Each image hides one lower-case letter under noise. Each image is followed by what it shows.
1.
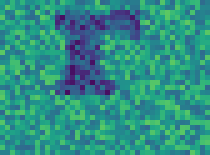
r
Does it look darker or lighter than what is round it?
darker
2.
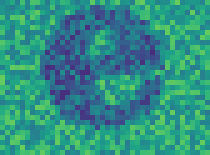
e
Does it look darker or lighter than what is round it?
darker
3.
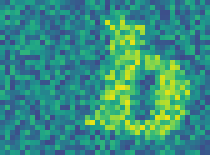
b
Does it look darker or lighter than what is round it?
lighter
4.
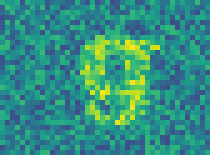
g
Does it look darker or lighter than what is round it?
lighter
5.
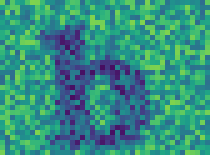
b
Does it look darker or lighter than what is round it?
darker
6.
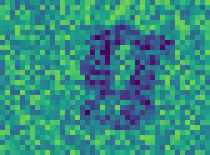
g
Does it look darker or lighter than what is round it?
darker
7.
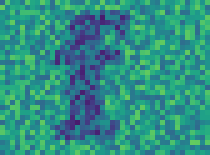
f
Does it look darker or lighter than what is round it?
darker
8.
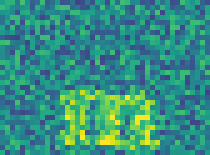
m
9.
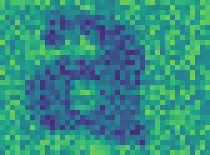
a
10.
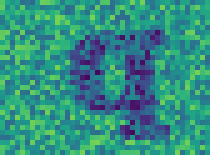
q
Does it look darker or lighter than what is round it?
darker
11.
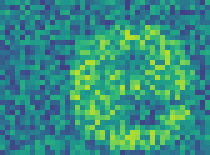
e
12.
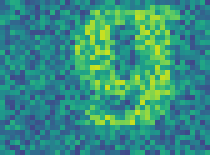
g
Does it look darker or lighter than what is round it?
lighter
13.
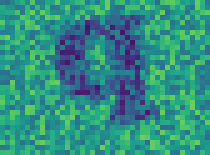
q
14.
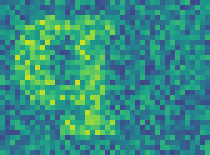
q
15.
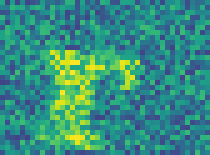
r
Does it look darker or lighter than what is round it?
lighter
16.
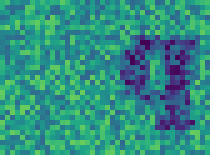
q
